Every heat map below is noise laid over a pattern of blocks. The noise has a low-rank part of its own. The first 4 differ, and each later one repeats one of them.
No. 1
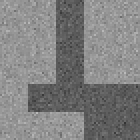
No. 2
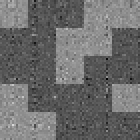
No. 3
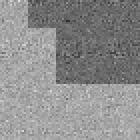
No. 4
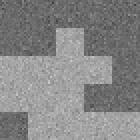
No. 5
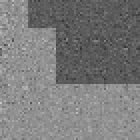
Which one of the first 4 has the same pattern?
3
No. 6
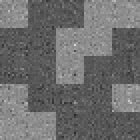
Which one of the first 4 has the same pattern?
2
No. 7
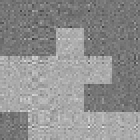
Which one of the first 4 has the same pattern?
4
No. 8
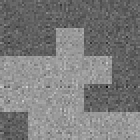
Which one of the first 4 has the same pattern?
4
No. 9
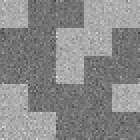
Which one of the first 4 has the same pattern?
2
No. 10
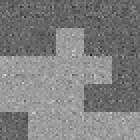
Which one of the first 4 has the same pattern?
4
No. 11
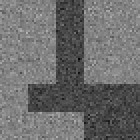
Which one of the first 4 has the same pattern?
1
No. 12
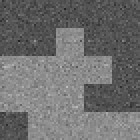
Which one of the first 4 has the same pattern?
4
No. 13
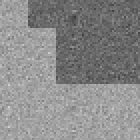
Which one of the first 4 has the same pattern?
3
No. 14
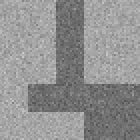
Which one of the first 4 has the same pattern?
1
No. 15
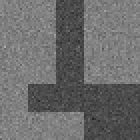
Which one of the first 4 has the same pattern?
1
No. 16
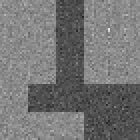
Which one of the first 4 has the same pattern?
1
